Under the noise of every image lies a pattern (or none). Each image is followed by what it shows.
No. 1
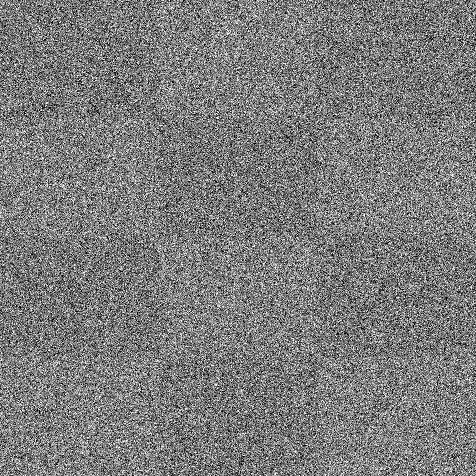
a checkerboard
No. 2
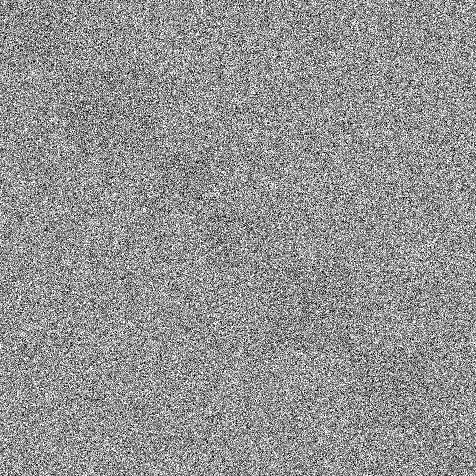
blocks along the diagonal
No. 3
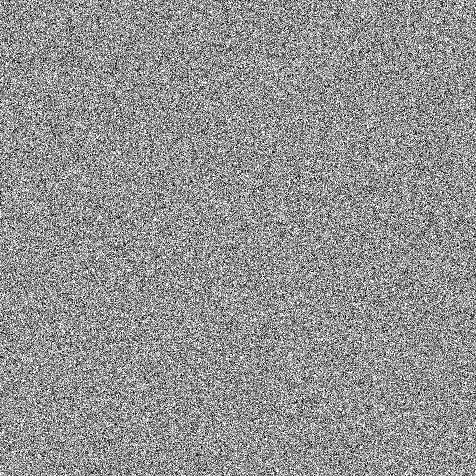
only noise
